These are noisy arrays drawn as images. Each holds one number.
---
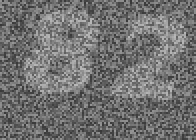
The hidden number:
82
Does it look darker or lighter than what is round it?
lighter
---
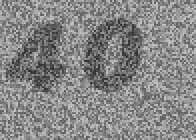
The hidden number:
40
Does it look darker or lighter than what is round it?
darker
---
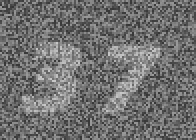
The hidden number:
37
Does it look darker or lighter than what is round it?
lighter
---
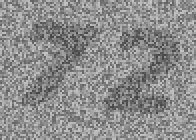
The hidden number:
72
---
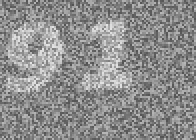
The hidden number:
91
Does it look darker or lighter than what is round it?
lighter
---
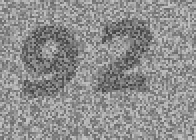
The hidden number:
92
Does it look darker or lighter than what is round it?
darker
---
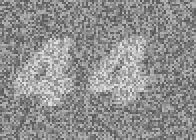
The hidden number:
44
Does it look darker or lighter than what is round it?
lighter
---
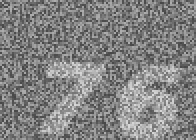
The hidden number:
76
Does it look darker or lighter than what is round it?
lighter
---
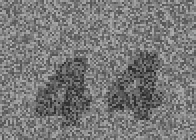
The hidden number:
44
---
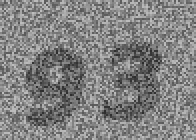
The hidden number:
93
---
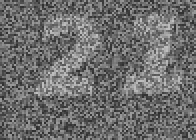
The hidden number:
21
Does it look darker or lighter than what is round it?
lighter
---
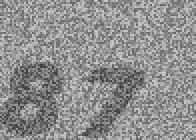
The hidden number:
87
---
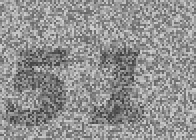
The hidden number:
51
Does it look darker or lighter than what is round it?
darker
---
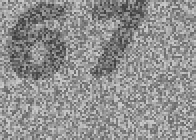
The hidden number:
67
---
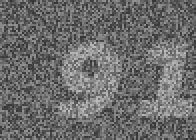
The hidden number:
91
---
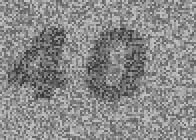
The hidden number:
40
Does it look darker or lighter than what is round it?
darker
